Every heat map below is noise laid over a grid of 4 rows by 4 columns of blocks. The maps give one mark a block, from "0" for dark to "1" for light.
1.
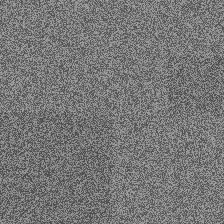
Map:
1111
1110
0011
0011
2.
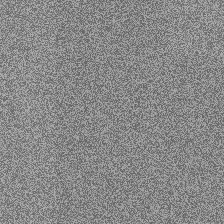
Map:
1001
1000
1000
1000
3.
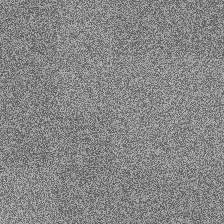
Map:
0100
0111
0011
1000
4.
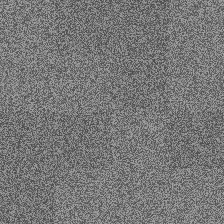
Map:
1001
1101
0010
0111
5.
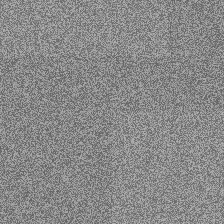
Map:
1110
0000
0011
0011
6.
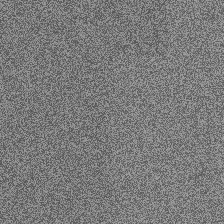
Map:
0001
0011
0011
0011
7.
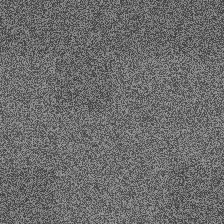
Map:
0000
1011
1111
0110
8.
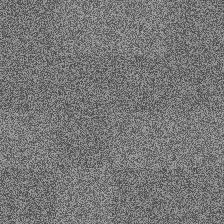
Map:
0110
0000
1011
0100
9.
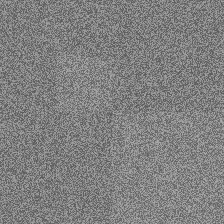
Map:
0000
0100
0011
0011
